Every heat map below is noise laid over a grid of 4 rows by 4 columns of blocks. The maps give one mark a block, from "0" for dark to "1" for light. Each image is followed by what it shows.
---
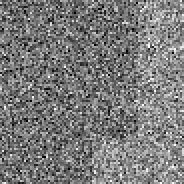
0 0 0 1
0 0 0 1
0 0 0 1
0 0 1 1
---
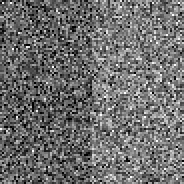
0 0 1 1
0 0 1 1
0 0 1 1
0 0 1 1
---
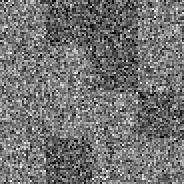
1 0 0 1
1 1 0 1
1 1 1 0
1 0 1 1
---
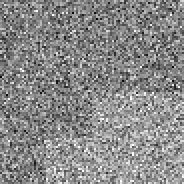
0 0 0 0
0 0 0 0
0 0 1 1
0 1 1 1
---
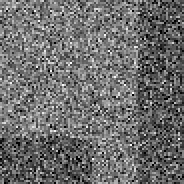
1 1 1 0
1 1 1 0
1 1 1 0
0 0 1 0
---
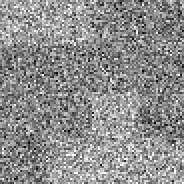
1 1 0 0
0 0 0 0
0 0 1 0
0 1 1 1
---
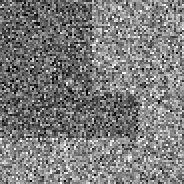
0 0 1 1
0 0 1 1
0 0 0 1
1 1 1 1
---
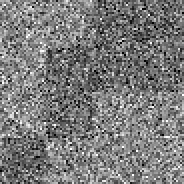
1 1 0 0
1 0 0 0
1 0 1 1
0 1 1 1
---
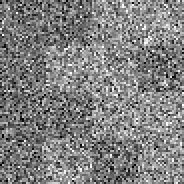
0 0 1 1
0 1 1 0
0 0 1 1
0 1 0 1
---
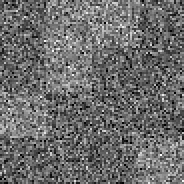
0 1 1 0
0 1 0 0
1 0 0 0
0 0 0 1
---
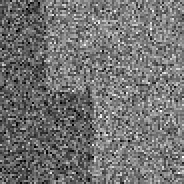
0 1 1 1
0 1 1 1
0 0 1 1
0 0 1 1
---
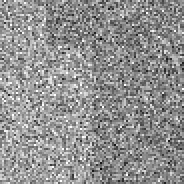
1 0 0 0
1 1 0 0
1 1 0 0
1 1 0 0
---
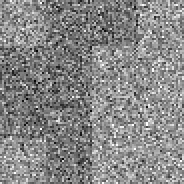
1 0 0 1
0 0 1 1
0 0 1 1
1 0 1 1
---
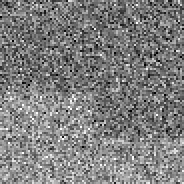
0 0 0 0
0 0 0 0
1 1 0 0
1 1 1 1
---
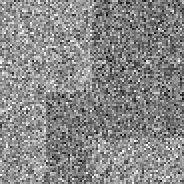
1 1 0 0
1 1 0 0
1 0 0 0
1 0 1 1
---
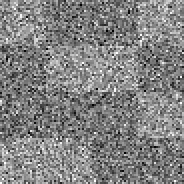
1 0 0 1
0 1 1 0
0 0 0 1
1 1 0 0
